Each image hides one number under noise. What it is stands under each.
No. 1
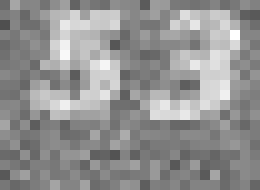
53
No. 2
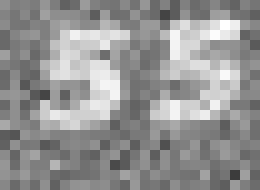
55
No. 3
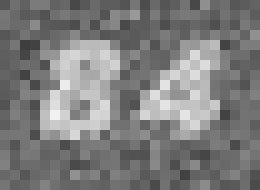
84
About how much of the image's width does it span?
two thirds
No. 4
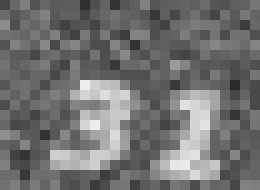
31
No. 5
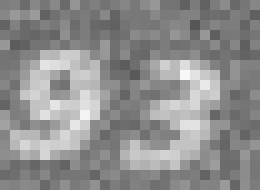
93
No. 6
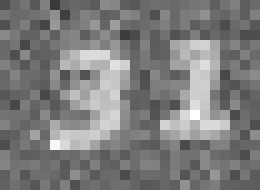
31
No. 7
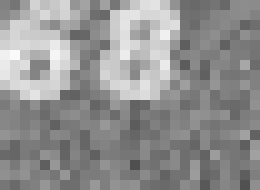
68
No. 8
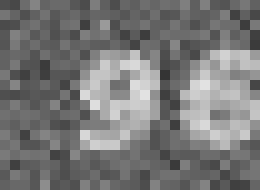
96
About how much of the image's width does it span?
two thirds
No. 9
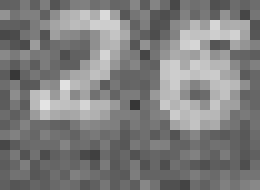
26
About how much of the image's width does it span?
nearly all
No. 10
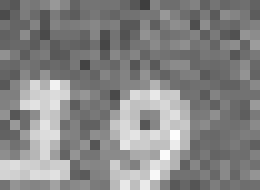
19
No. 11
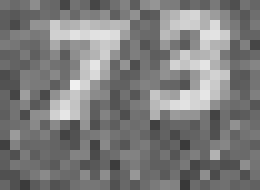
73
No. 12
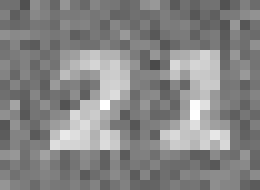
21
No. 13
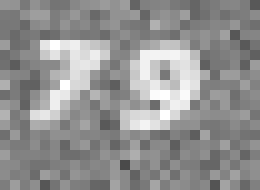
79
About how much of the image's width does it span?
two thirds
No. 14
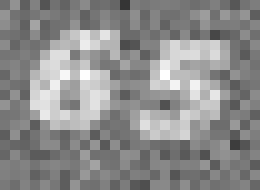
65
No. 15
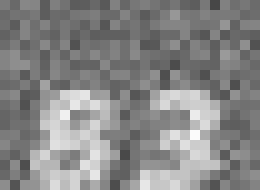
83
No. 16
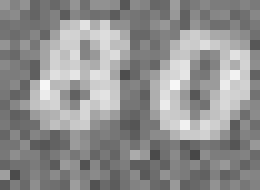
80
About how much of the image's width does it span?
nearly all
